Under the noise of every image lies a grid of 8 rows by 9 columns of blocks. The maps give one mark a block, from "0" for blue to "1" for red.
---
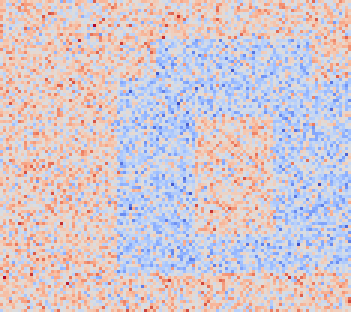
111111111
111100001
111000000
111001100
111001100
111001100
111000000
111111111
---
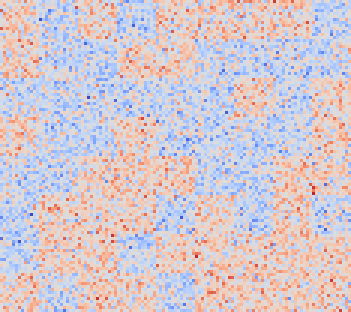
101011110
100110000
000000101
100100001
001110011
011101010
011011111
101101111
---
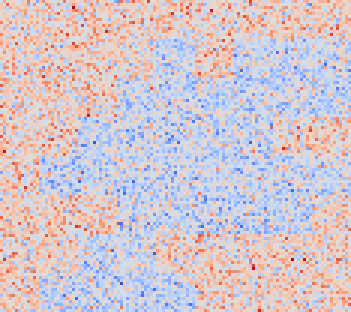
111111111
111101000
111000000
110000011
100000000
111000001
110011111
100001111
